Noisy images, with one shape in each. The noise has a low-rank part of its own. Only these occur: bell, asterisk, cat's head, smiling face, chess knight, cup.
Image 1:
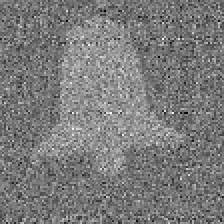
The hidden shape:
bell
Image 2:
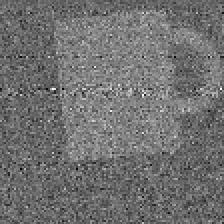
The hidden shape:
cup
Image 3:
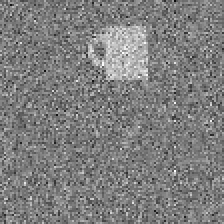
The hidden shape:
cup
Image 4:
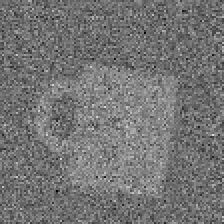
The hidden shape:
cup
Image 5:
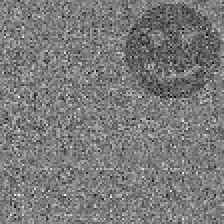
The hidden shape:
smiling face
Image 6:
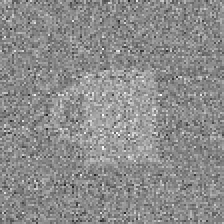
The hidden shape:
cup
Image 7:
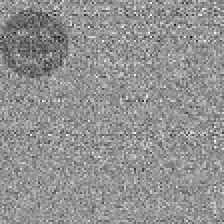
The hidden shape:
smiling face
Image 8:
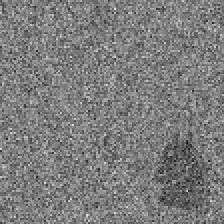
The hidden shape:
chess knight
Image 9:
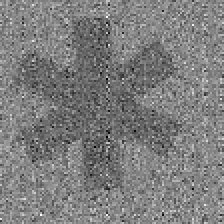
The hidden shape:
asterisk
